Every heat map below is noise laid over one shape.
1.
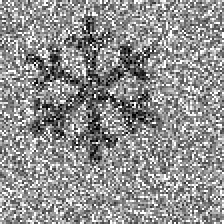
dark snowflake
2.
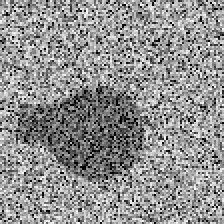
dark light bulb
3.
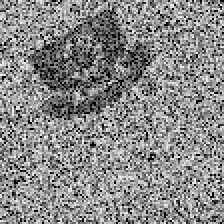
dark telephone
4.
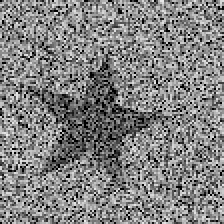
dark star
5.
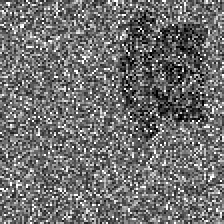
dark telephone
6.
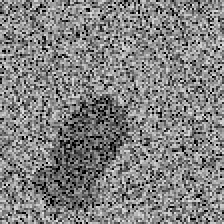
dark footprint
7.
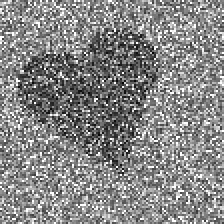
dark heart
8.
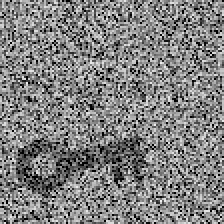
dark key
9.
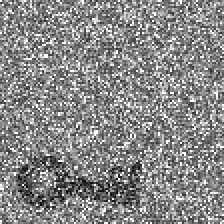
dark key
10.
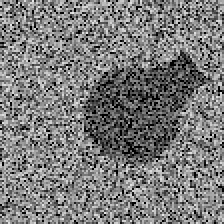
dark light bulb
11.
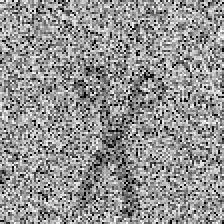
dark pair of scissors
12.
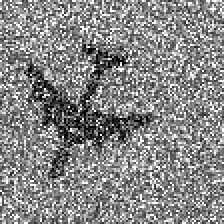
dark airplane
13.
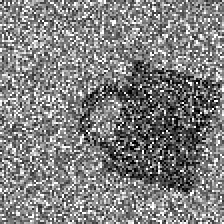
dark cup
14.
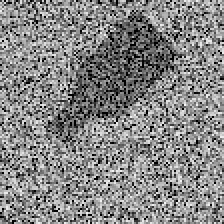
dark bottle
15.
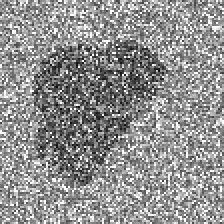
dark cloud
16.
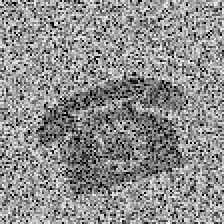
dark telephone
